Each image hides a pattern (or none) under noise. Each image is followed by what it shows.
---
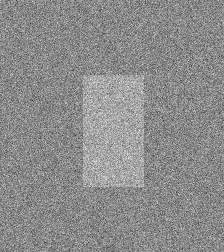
one block
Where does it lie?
centre
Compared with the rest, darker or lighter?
lighter
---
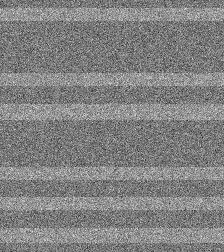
bands of rows
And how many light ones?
6
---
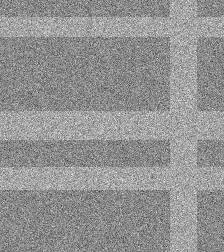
bands of rows crossing bands of columns
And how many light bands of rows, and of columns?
3 and 1
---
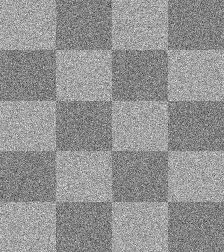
a checkerboard
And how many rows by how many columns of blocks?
5 by 4
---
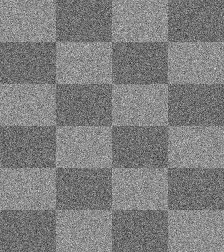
a checkerboard
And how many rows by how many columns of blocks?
6 by 4
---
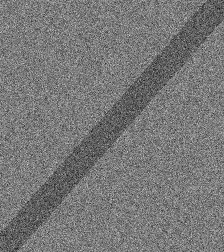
a diagonal band
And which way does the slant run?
bottom left to top right
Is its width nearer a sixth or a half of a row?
a sixth
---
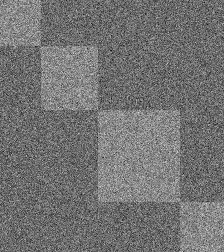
blocks along the diagonal
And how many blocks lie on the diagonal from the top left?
4
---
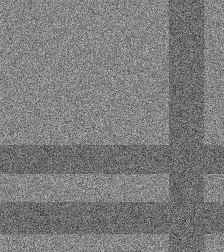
bands of rows crossing bands of columns
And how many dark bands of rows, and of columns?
2 and 1
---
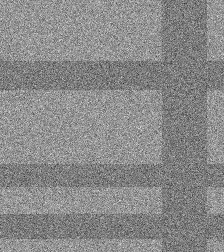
bands of rows crossing bands of columns
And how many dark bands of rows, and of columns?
3 and 1
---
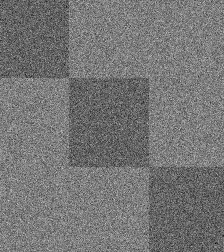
blocks along the diagonal
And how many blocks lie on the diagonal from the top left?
3
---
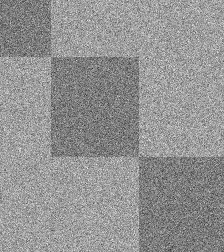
blocks along the diagonal
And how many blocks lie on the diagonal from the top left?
3
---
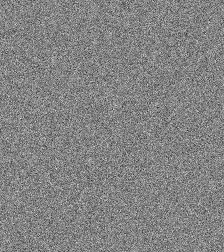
only noise
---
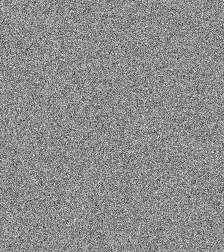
only noise
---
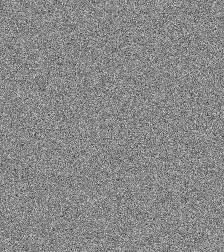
only noise
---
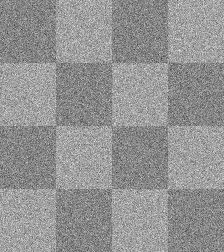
a checkerboard
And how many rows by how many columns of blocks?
4 by 4
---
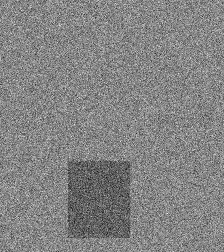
one block
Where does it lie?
bottom middle
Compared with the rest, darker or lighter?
darker
